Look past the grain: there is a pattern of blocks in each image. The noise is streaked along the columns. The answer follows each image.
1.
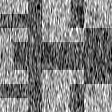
top and bottom mirror each other
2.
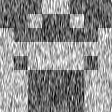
left and right mirror each other
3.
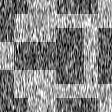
top and bottom mirror each other
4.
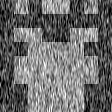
left and right mirror each other
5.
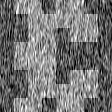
top and bottom mirror each other
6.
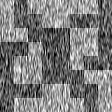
the same after a half turn
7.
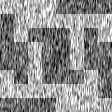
the same after a half turn
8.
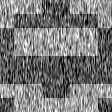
left and right mirror each other
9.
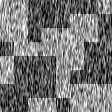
mirrored about the diagonal from the bottom left
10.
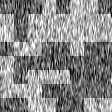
no symmetry
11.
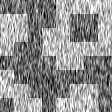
mirrored about the diagonal from the bottom left
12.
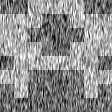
left and right mirror each other
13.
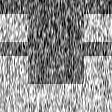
left and right mirror each other
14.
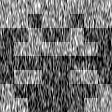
left and right mirror each other
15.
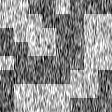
mirrored about the diagonal from the top left
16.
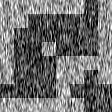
mirrored about the diagonal from the top left
